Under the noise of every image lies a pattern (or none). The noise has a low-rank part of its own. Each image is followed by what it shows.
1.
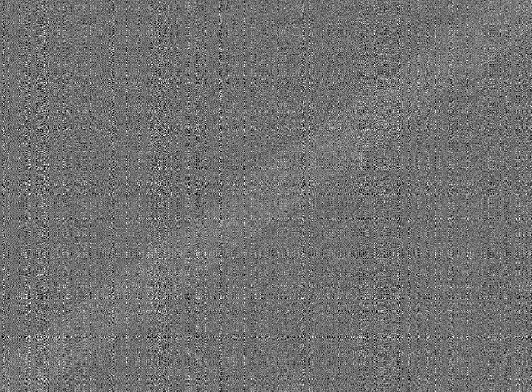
a diagonal band
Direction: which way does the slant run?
bottom left to top right
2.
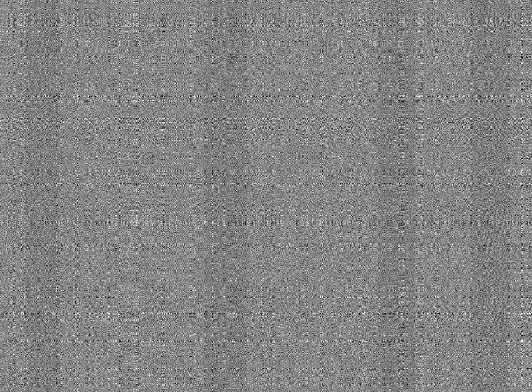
bands of columns
